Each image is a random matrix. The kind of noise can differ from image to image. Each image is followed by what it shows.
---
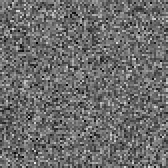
independent entries
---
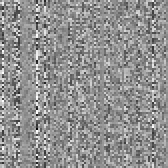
columns of uneven size
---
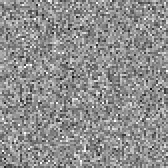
independent entries
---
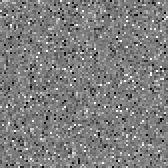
heavy tails
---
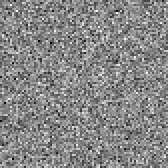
independent entries
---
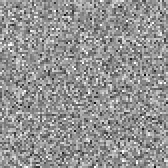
independent entries
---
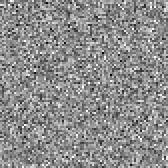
independent entries
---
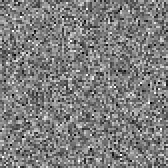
independent entries
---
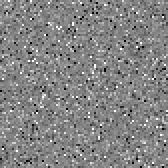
heavy tails
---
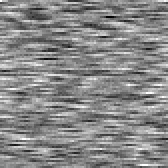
streaked along the rows
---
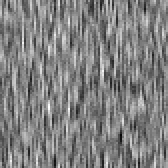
streaked along the columns
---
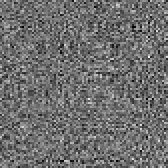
low rank plus noise
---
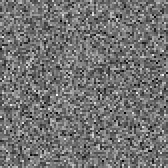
independent entries
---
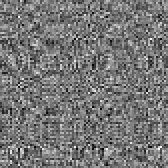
low rank plus noise
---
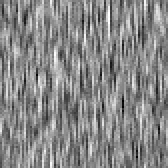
streaked along the columns
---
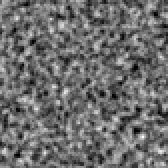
blotchy
